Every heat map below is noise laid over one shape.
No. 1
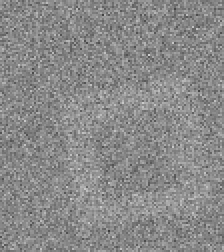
square frame
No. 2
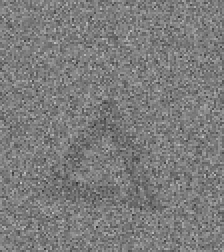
triangle frame
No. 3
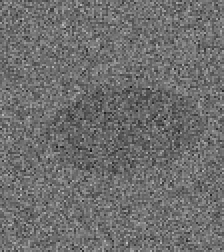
ellipse
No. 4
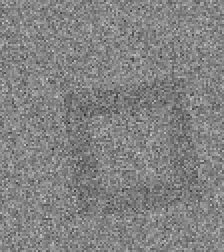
square frame
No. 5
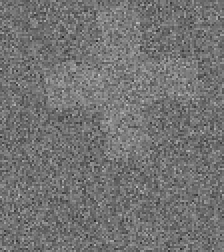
cross
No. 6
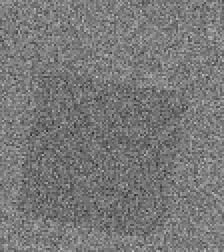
square
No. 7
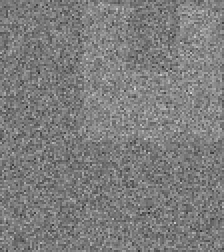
square with a notch
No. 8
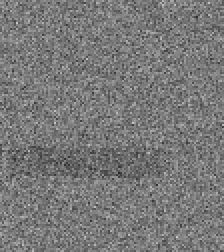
bar
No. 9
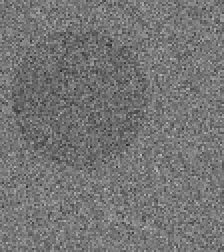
disc
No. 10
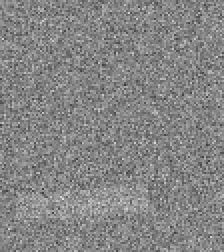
bar
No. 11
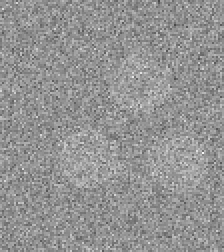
three dots
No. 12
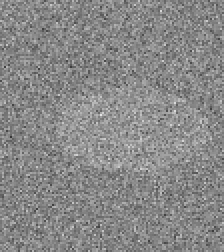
ellipse
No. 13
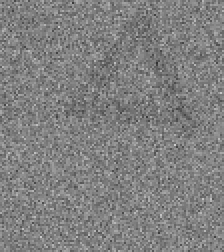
triangle frame
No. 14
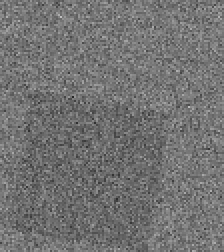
square
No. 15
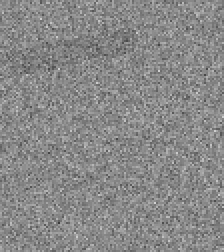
bar
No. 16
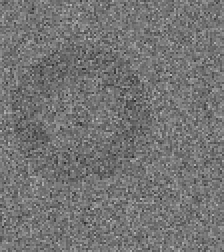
ring
